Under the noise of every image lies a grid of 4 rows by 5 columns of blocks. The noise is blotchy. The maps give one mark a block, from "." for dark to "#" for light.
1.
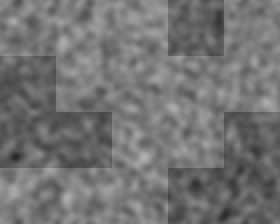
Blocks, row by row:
# # # . #
. # # # #
. . # # .
# # # . .
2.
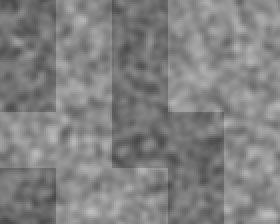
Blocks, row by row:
. # . # #
. # . # #
# # . . #
. # # . #
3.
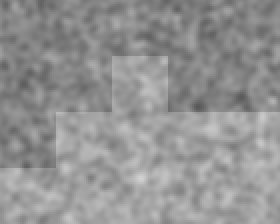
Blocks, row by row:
. . . . .
. . # . .
. # # # #
# # # # #
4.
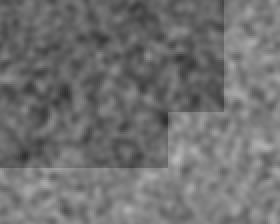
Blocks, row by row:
. . . . #
. . . . #
. . . # #
# # # # #
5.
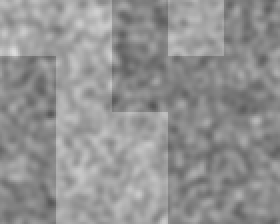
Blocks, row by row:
# # . # .
. # . . .
. # # . .
. # # . .
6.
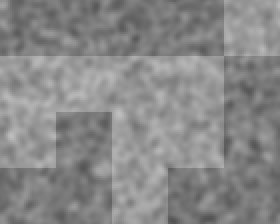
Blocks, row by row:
. . . . #
# # # # .
# . # # .
. . # . .
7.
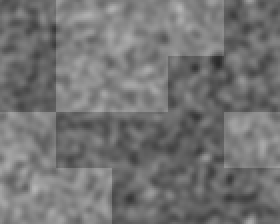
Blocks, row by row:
. # # # .
. # # . .
# . . . #
# # . . .
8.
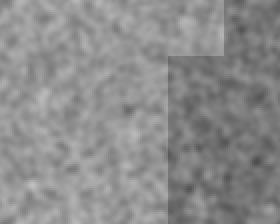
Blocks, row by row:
# # # # .
# # # . .
# # # . .
# # # . .
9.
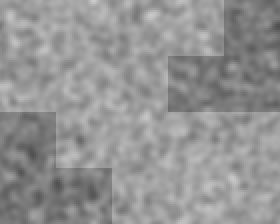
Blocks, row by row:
# # # # .
# # # . .
. # # # #
. . # # #
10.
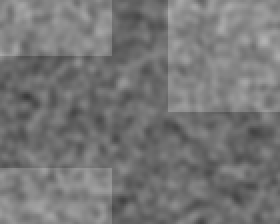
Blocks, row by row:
# # . # #
. . . # #
. . . . .
# # . . .
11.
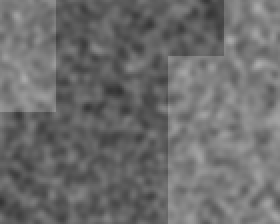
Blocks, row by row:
# . . . #
# . . # #
. . . # #
. . . # #
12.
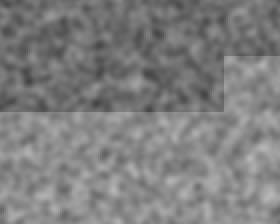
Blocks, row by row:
. . . . .
. . . . #
# # # # #
# # # # #
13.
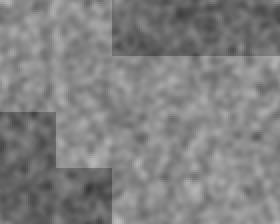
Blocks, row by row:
# # . . .
# # # # #
. # # # #
. . # # #
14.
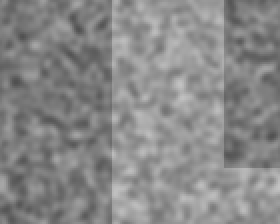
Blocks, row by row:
. . # # .
. . # # .
. . # # .
. . # # #
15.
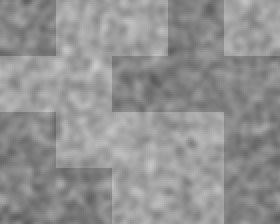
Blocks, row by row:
. # # . #
# # . . .
. # # # .
. . # # .
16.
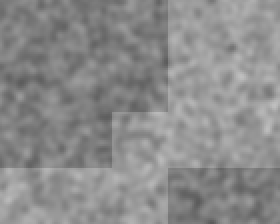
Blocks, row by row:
. . . # #
. . . # #
. . # # #
# # # . .
